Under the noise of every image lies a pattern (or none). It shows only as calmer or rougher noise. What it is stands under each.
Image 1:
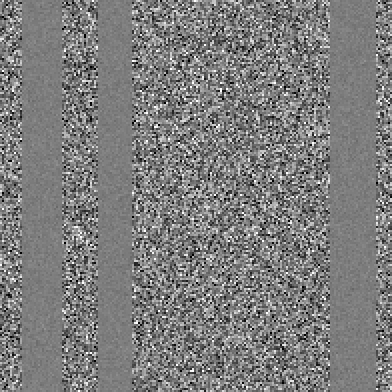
bands of columns
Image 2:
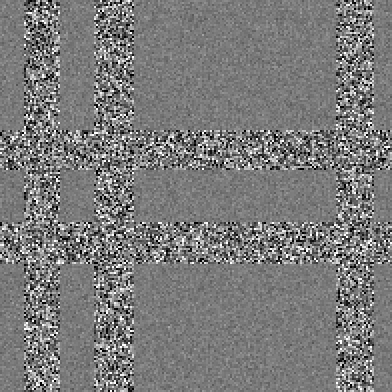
bands of rows crossing bands of columns
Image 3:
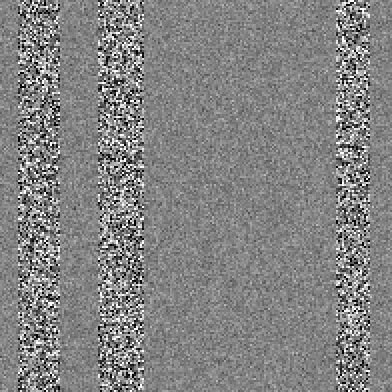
bands of columns
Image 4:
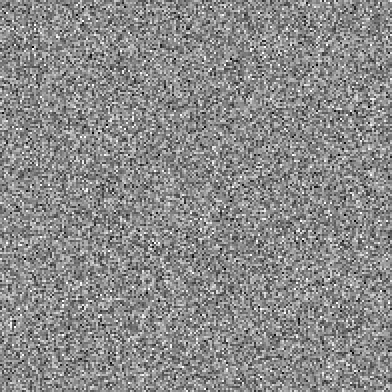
only noise
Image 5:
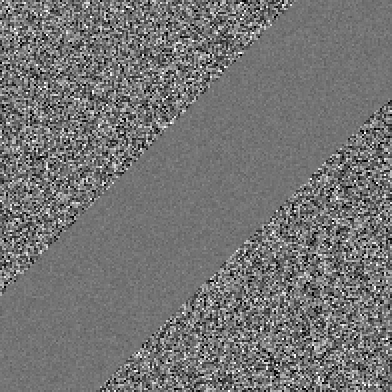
a diagonal band
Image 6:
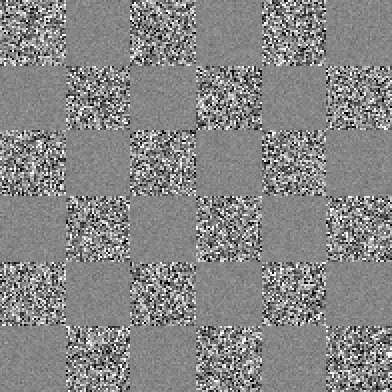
a checkerboard
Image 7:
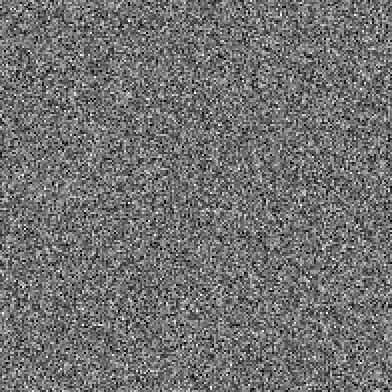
only noise
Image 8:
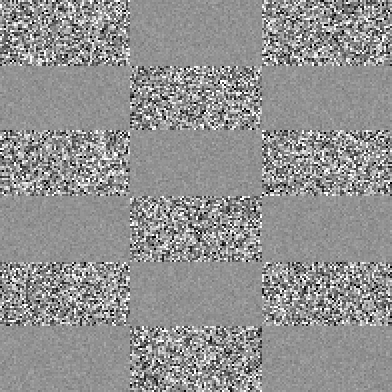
a checkerboard
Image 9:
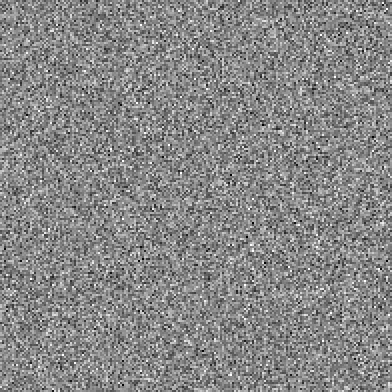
only noise
